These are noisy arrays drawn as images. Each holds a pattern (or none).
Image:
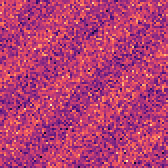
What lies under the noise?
diagonal stripes
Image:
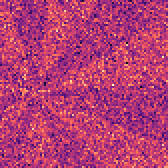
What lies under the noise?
spokes from one point
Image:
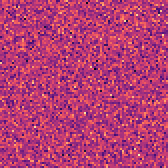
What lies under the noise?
only noise
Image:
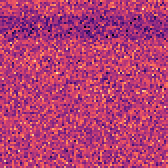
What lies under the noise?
one horizontal stripe
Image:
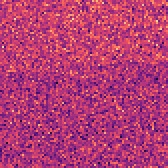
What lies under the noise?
a sharp edge
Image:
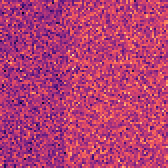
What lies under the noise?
a sharp edge
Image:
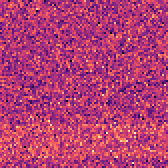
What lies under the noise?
one horizontal stripe
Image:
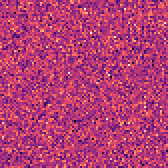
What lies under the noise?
only noise
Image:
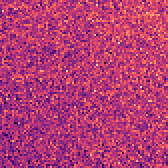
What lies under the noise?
a smooth slope
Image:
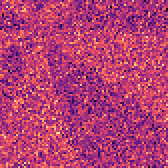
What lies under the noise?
spokes from one point
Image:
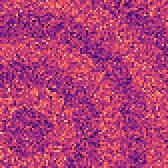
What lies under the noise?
rings round one point
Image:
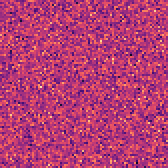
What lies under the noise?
only noise
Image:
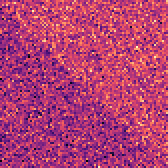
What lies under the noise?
a sharp edge
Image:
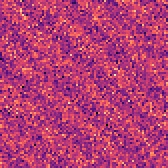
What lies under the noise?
diagonal stripes
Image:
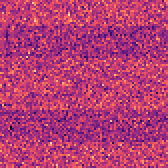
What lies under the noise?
horizontal stripes
